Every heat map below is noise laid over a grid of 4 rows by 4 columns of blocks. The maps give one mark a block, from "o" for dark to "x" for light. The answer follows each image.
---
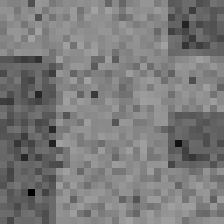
x x x o
o x x x
o x x o
o x x x
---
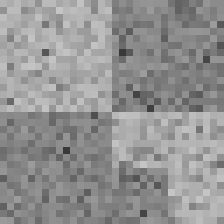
x x o o
x x o o
o o x x
o o o x
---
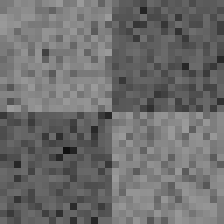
x x o o
x x o o
o o x x
o o x x
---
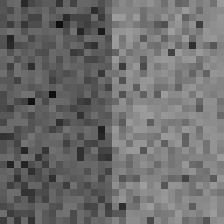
o o x x
o o x x
o o x x
o o x x
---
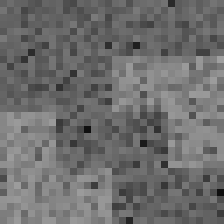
o o o o
o o x x
x o o x
x x o o
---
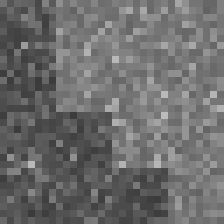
o x x x
o x x x
o o x x
o o o x
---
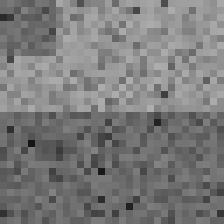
o x x x
x x x x
o o o o
o o o o
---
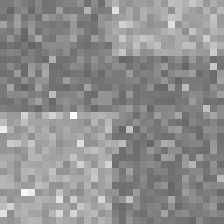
o o x x
o o o o
x x o o
x x o o
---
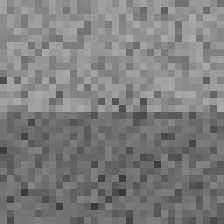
x x x x
x x x x
o o o o
o o o o
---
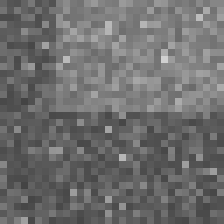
o x x x
o x x x
o o o o
o o o o
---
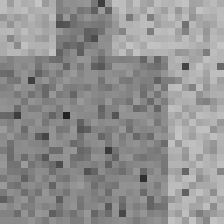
x o x x
o o o x
o o o x
o o o x
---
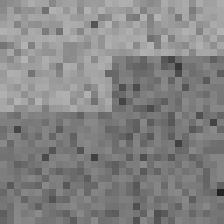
x x x x
x x o o
o o o o
o o o o
